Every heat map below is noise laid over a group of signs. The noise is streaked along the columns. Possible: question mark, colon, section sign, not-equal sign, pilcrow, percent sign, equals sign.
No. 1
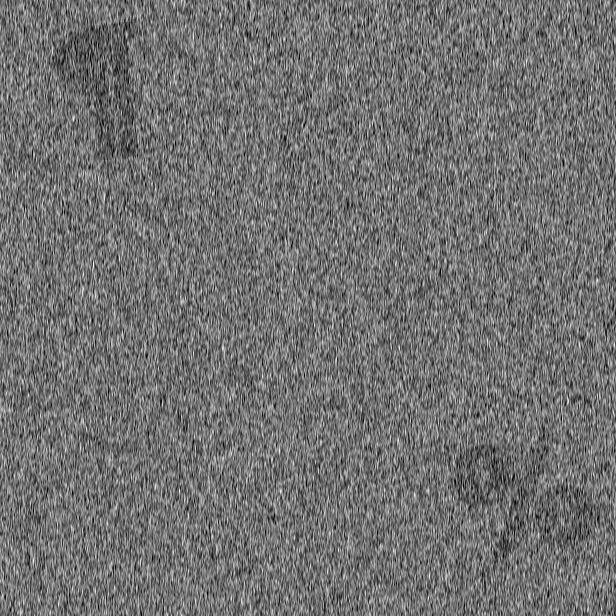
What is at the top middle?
nothing
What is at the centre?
nothing
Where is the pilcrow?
top left
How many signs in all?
2
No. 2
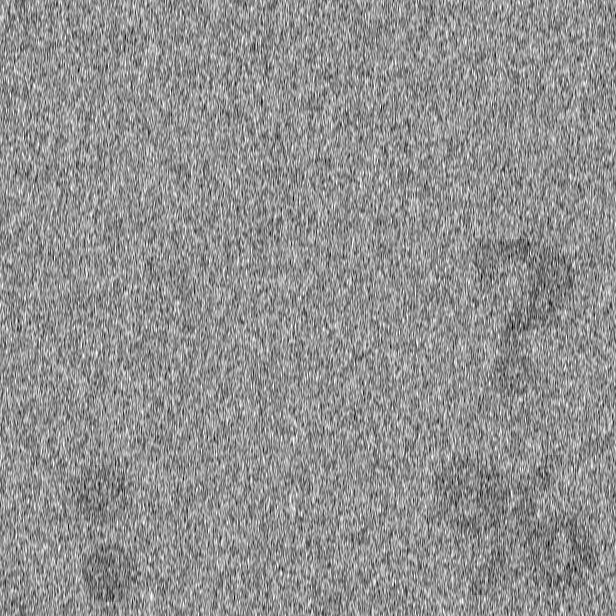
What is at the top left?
nothing
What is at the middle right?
question mark
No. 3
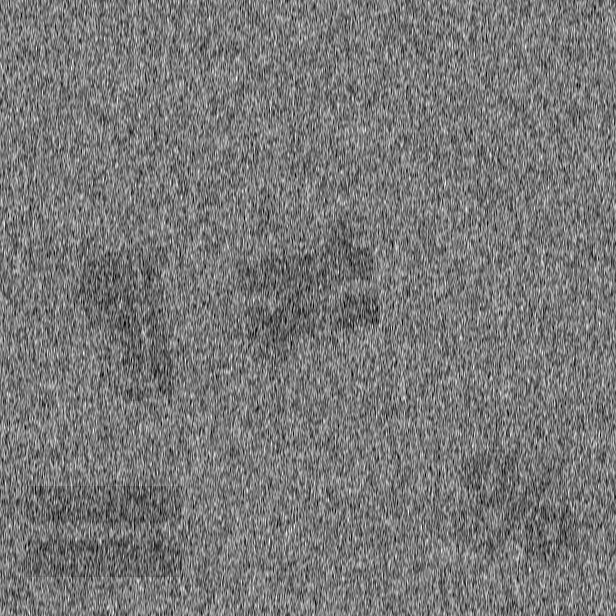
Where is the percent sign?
bottom right
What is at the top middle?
nothing
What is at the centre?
not-equal sign
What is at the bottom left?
equals sign
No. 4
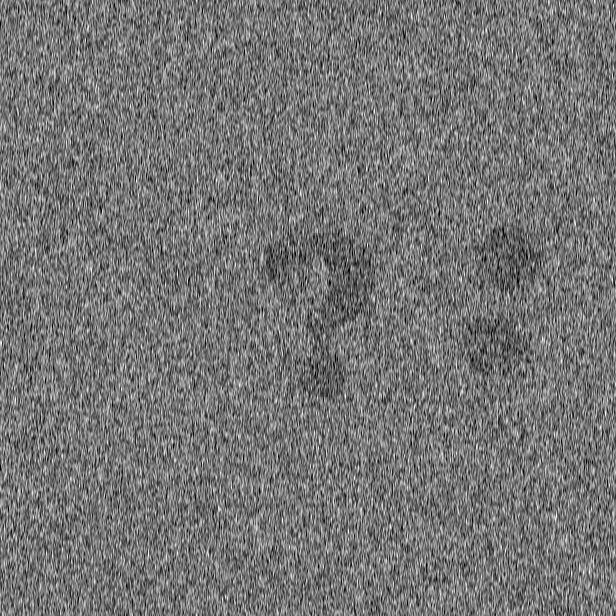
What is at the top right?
nothing
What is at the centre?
question mark
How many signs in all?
2
